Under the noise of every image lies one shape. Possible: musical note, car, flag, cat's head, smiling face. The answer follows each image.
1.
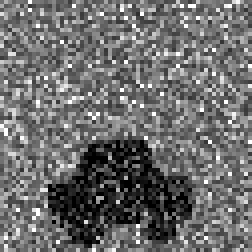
car
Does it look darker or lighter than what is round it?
darker
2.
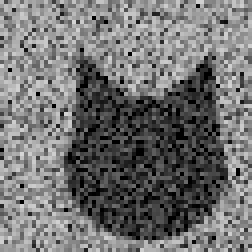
cat's head
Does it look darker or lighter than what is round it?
darker
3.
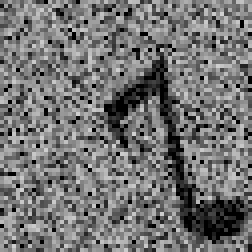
musical note
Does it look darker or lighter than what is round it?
darker
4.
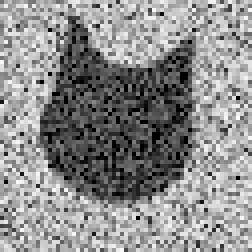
cat's head
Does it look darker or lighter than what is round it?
darker
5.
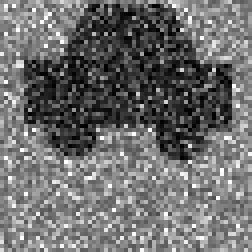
car
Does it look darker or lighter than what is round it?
darker
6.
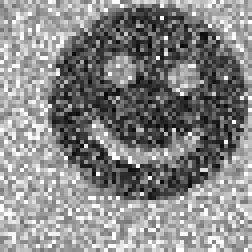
smiling face
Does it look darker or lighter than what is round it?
darker
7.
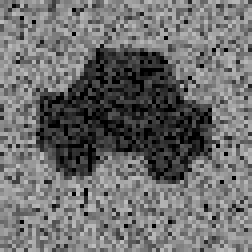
car
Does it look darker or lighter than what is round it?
darker
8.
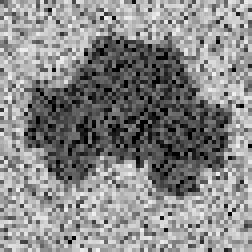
car
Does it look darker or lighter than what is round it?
darker
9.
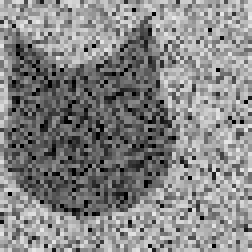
cat's head
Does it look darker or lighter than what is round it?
darker
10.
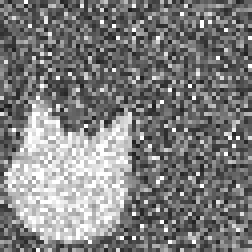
cat's head
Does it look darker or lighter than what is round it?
lighter
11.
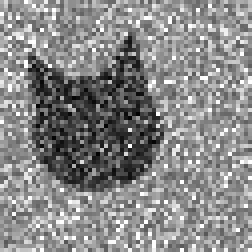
cat's head
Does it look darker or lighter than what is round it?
darker
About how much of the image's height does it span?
two thirds
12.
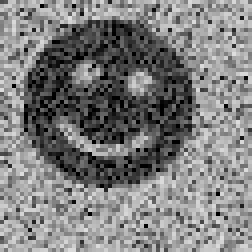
smiling face
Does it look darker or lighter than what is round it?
darker
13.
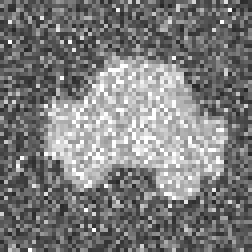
car
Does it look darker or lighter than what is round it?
lighter
